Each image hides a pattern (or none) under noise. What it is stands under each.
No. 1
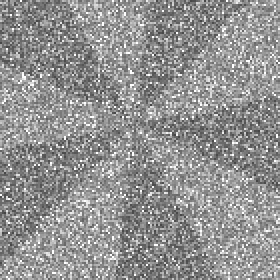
spokes from one point
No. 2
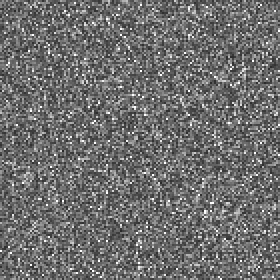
only noise
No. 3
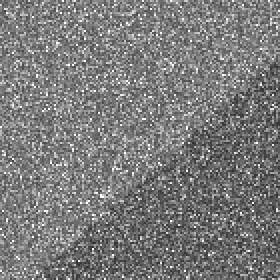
a sharp edge
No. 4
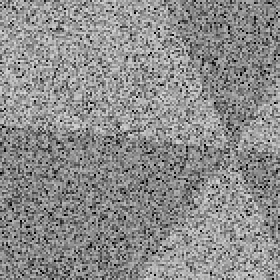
spokes from one point
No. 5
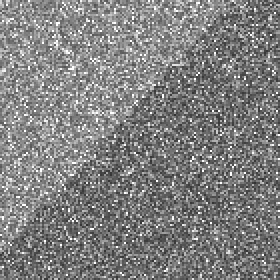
a sharp edge
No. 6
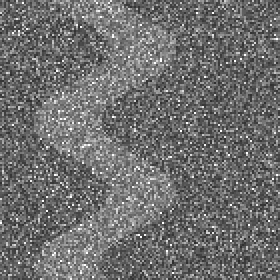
a wavy band
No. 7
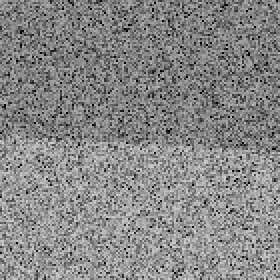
a sharp edge
